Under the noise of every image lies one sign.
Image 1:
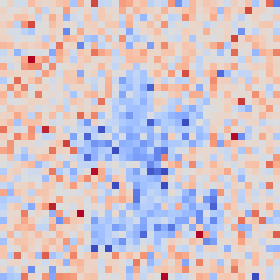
plus-minus sign
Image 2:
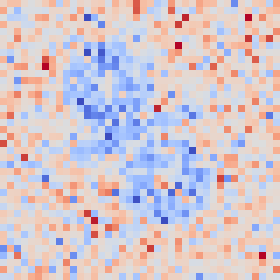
percent sign
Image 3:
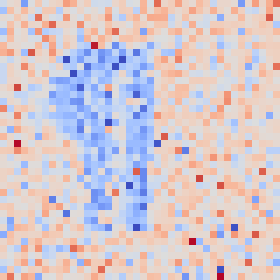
pilcrow
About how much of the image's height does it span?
two thirds
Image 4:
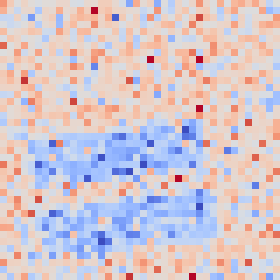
equals sign
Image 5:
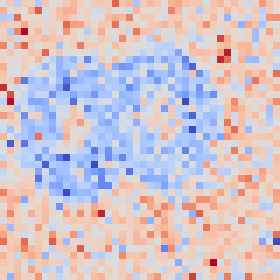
infinity sign
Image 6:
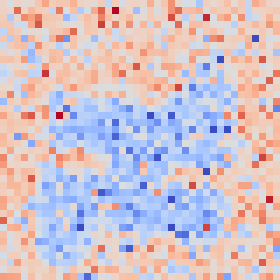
not-equal sign
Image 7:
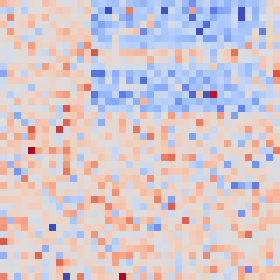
equals sign
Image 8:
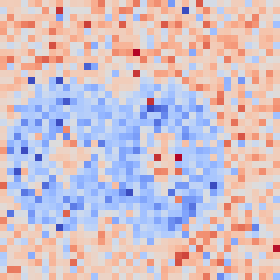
infinity sign
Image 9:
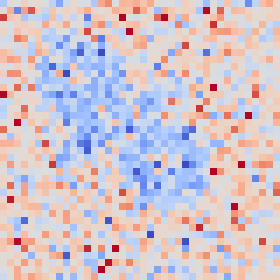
percent sign
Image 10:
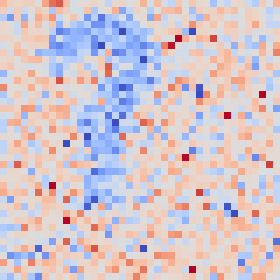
question mark
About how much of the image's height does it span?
two thirds
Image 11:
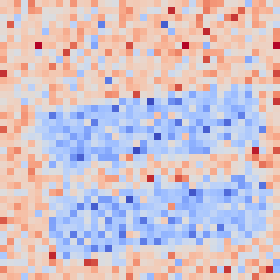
equals sign
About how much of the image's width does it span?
nearly all
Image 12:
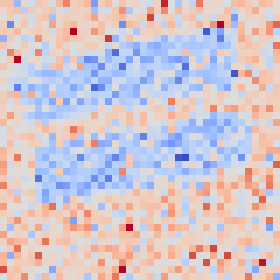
equals sign
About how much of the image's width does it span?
nearly all
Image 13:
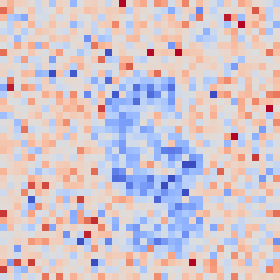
section sign
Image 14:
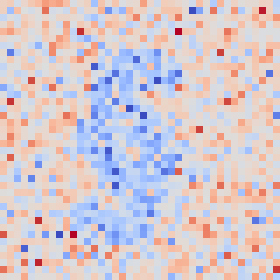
section sign
